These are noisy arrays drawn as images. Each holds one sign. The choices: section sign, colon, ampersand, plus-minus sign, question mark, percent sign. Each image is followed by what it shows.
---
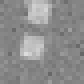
colon
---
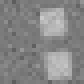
colon
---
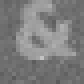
ampersand
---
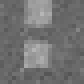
colon
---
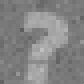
question mark
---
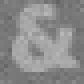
ampersand
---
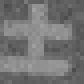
plus-minus sign
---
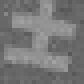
plus-minus sign
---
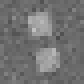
colon
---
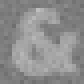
ampersand
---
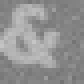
ampersand
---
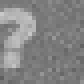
question mark
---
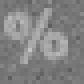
percent sign
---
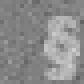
section sign
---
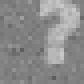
question mark
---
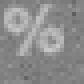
percent sign
